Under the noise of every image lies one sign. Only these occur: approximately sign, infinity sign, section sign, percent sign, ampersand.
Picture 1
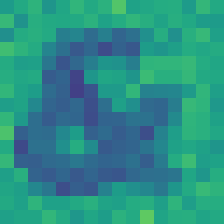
ampersand
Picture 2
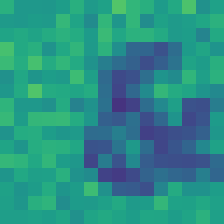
ampersand
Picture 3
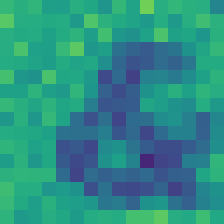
ampersand
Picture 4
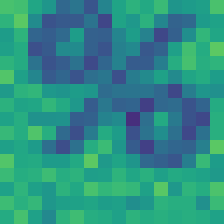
percent sign
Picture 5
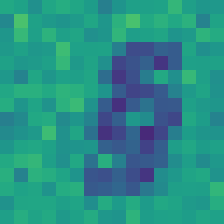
section sign
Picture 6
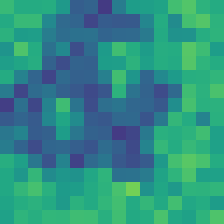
ampersand
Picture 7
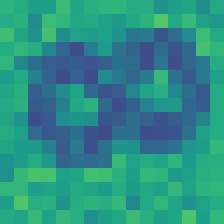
infinity sign
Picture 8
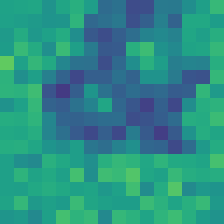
ampersand
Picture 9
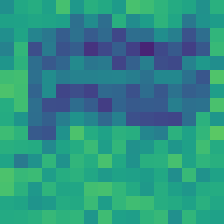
approximately sign
